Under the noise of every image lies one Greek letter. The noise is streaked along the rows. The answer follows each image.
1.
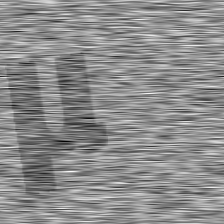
mu
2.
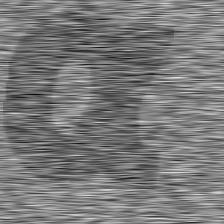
alpha
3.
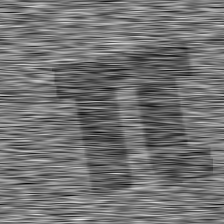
pi
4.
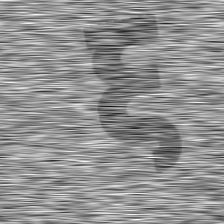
xi
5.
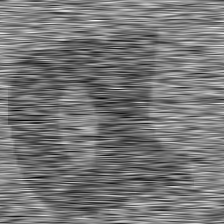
alpha
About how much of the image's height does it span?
nearly all
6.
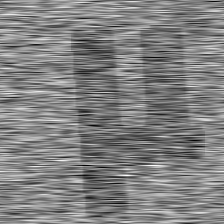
mu
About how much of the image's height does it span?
nearly all
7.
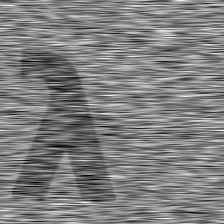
lambda
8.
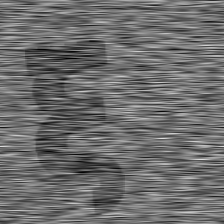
xi
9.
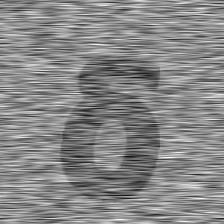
delta
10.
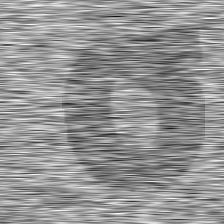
sigma
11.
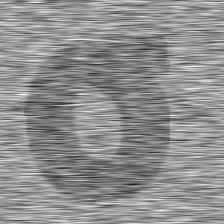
sigma
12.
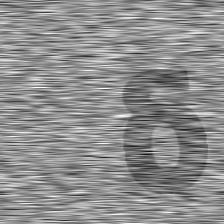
delta
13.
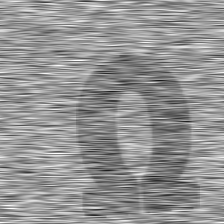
omega
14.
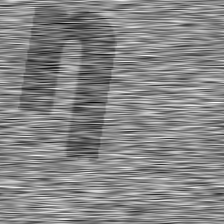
eta
